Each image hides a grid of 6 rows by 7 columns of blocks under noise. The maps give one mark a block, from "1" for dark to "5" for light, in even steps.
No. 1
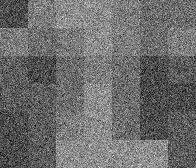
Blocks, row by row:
1 4 5 5 4 3 3
4 3 4 5 4 3 4
2 1 3 4 3 1 2
2 2 3 5 3 1 1
1 2 4 5 3 1 2
1 2 5 5 5 5 2
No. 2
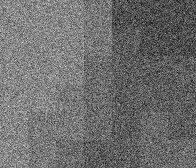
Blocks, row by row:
5 5 5 4 1 1 1
5 5 5 4 2 1 1
5 5 5 3 2 2 2
5 5 4 3 2 2 2
5 4 4 3 2 3 2
5 4 3 2 2 3 3
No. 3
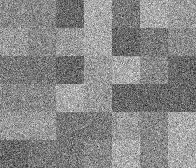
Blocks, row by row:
3 3 1 5 2 5 4
4 3 4 5 1 2 3
2 2 1 4 5 3 1
3 3 5 4 1 1 1
4 4 2 2 4 3 5
1 2 2 3 5 3 5
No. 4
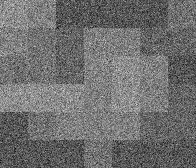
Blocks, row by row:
5 4 1 1 1 1 3
4 3 2 4 4 2 2
3 3 2 4 5 4 1
5 5 5 4 5 4 2
1 3 4 4 4 2 2
1 1 1 3 1 1 1
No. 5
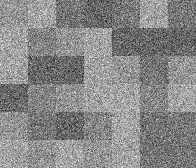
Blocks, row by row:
4 5 2 1 2 5 2
5 3 4 5 1 1 1
5 1 1 5 4 2 4
1 3 4 5 5 3 5
4 2 1 3 5 2 2
5 4 5 4 5 2 2
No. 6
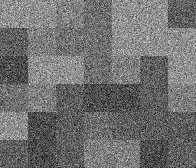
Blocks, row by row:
5 5 4 3 5 5 2
2 4 3 3 5 5 5
1 5 5 3 4 2 5
3 4 2 1 1 2 4
5 1 2 3 2 2 2
2 1 2 4 4 1 2
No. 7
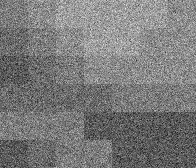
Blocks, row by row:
3 4 5 5 5 5 4
2 3 4 5 5 4 4
1 2 3 4 4 4 4
2 2 2 2 3 3 3
3 3 3 1 1 1 1
1 2 3 3 1 1 1
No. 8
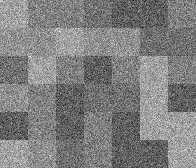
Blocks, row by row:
5 3 3 2 1 1 3
4 4 5 4 4 2 2
2 5 3 1 3 5 3
4 3 1 2 2 5 1
1 3 1 3 1 5 5
5 4 2 3 1 1 5
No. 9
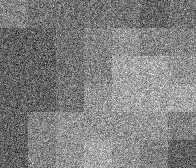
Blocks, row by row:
3 2 2 2 2 1 2
1 1 2 3 4 3 3
1 1 2 3 5 5 4
1 1 2 4 5 5 5
1 3 4 4 4 4 3
1 3 4 5 4 3 1
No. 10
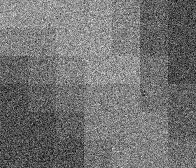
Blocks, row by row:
5 5 5 5 4 2 1
4 4 5 5 4 2 1
2 3 4 5 5 3 1
1 2 3 4 4 3 2
1 1 2 4 4 4 2
1 1 1 3 4 4 3
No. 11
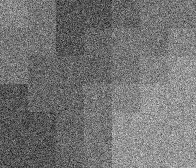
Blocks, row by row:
4 3 1 1 2 3 3
3 3 1 2 3 3 4
3 2 2 2 3 4 5
1 2 2 3 4 5 5
1 1 2 3 5 5 5
1 1 2 3 5 5 5
